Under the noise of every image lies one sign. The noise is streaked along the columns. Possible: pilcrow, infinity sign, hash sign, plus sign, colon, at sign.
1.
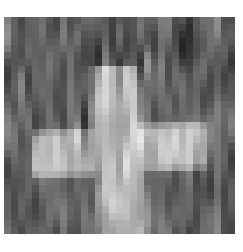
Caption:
light plus sign
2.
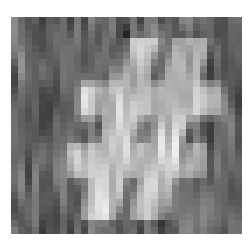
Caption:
light hash sign
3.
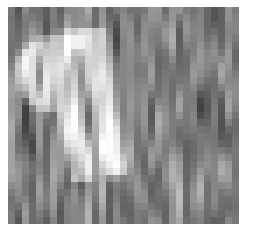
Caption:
light pilcrow
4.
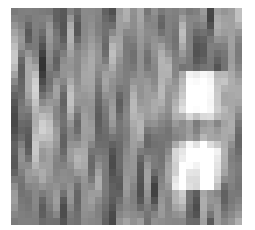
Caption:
light colon
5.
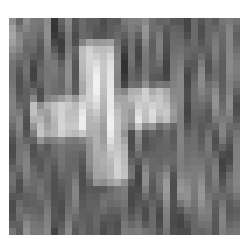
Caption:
light plus sign
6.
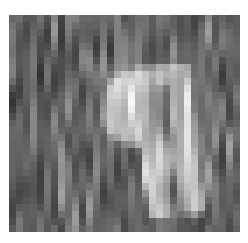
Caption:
light pilcrow
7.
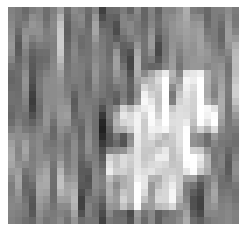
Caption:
light hash sign
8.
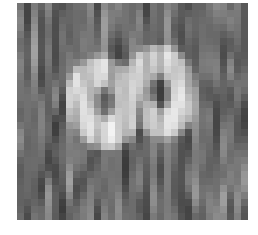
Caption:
light infinity sign
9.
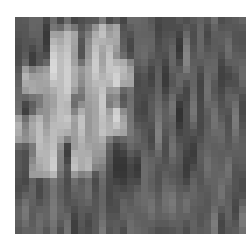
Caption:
light hash sign
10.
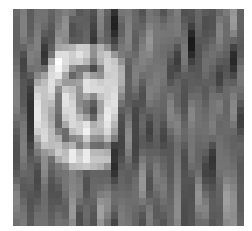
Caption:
light at sign
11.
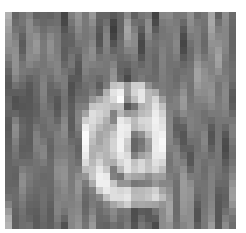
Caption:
light at sign
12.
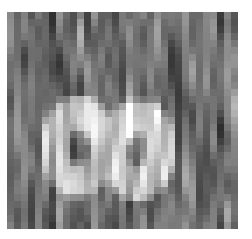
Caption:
light infinity sign
